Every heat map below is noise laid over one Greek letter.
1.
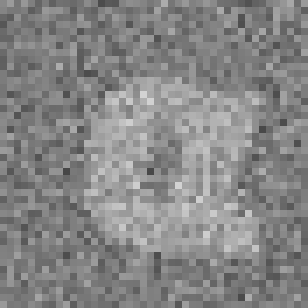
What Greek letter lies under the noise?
alpha
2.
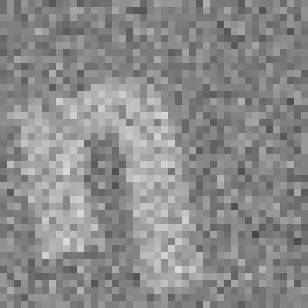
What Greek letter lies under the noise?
eta
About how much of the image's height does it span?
two thirds
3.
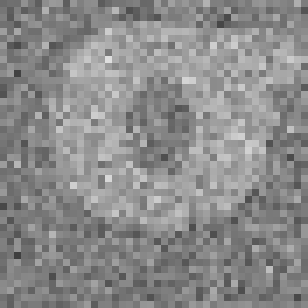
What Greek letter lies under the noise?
sigma
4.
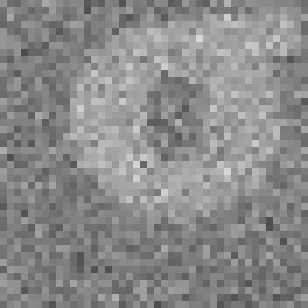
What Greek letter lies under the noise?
sigma
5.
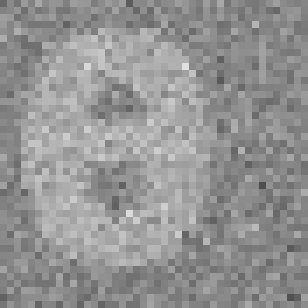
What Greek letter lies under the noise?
theta
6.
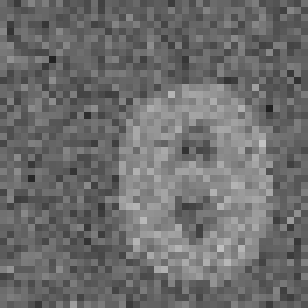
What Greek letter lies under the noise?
theta
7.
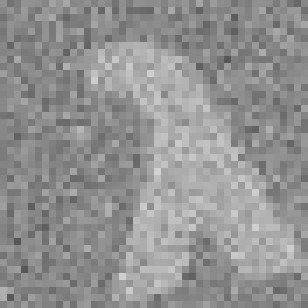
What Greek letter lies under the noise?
lambda
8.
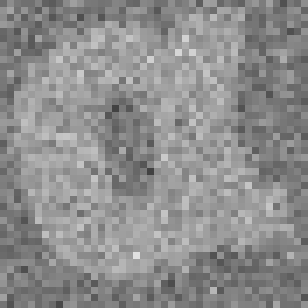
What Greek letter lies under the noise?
alpha
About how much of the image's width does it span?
nearly all
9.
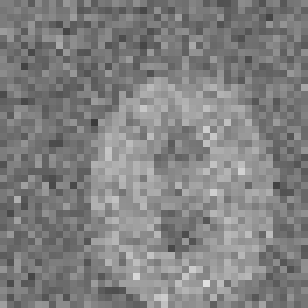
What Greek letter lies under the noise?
theta
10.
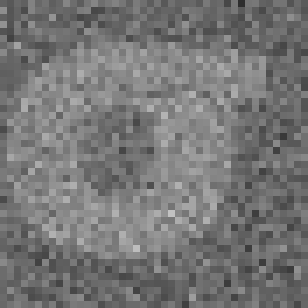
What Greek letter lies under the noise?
sigma
